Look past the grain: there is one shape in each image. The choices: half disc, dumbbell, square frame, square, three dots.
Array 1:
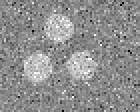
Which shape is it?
three dots
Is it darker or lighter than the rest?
lighter
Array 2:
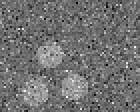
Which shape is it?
three dots
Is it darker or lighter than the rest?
lighter
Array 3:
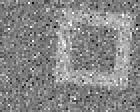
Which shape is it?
square frame
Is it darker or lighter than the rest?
lighter
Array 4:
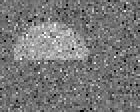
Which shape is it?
half disc
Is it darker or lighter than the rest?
lighter
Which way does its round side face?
up
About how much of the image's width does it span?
half
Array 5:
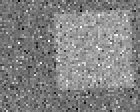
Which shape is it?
square
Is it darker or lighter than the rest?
lighter
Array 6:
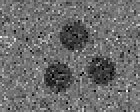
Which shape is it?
three dots
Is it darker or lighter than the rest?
darker
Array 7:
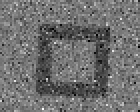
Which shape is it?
square frame
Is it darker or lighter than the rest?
darker
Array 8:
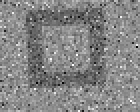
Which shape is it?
square frame
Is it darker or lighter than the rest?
darker
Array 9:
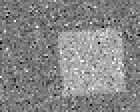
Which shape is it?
square
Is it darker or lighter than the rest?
lighter
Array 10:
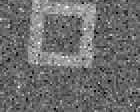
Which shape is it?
square frame
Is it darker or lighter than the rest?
lighter
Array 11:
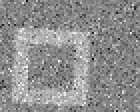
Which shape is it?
square frame
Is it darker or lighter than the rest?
lighter
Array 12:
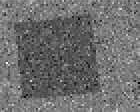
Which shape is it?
square
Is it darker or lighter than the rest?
darker
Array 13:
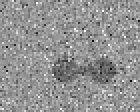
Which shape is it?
dumbbell
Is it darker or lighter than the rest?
darker
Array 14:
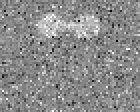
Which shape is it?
dumbbell
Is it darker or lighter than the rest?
lighter
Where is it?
top middle
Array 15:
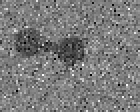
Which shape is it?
dumbbell
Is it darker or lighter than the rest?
darker
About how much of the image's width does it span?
half
